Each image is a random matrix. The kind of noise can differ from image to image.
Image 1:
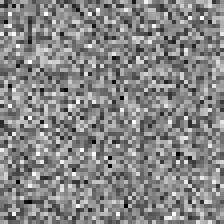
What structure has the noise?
independent entries
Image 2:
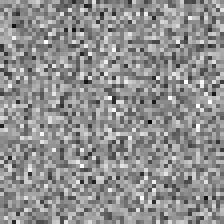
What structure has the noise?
independent entries
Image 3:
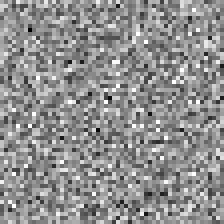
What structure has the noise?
independent entries
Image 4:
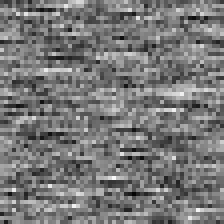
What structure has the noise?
streaked along the rows
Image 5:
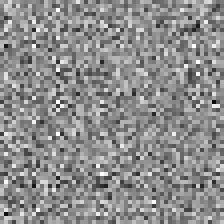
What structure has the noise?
low rank plus noise
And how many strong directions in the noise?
two
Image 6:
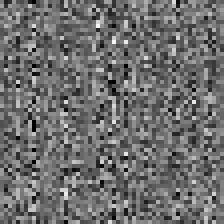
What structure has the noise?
columns of uneven size
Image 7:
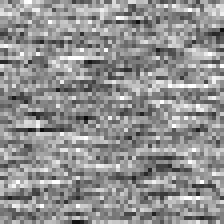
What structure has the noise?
streaked along the rows
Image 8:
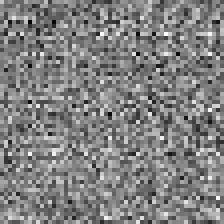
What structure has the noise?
low rank plus noise
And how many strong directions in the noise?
three or four
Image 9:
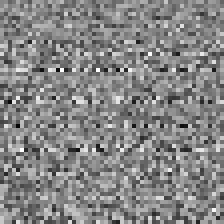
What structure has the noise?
rows of uneven size
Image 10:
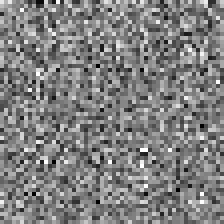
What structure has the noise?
low rank plus noise
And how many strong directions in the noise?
three or four
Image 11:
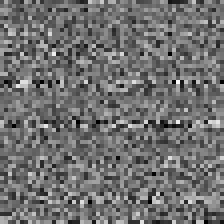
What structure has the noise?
rows of uneven size
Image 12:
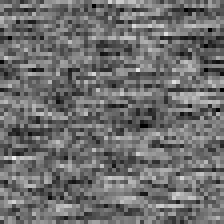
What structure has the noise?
streaked along the rows
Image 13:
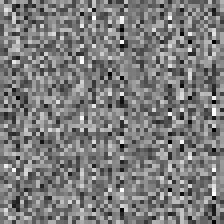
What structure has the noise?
columns of uneven size
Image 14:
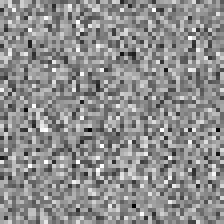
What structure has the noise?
low rank plus noise
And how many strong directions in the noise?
three or four
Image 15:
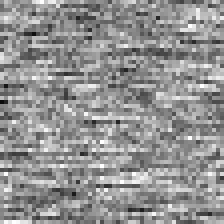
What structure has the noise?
streaked along the rows
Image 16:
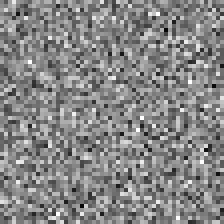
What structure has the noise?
independent entries
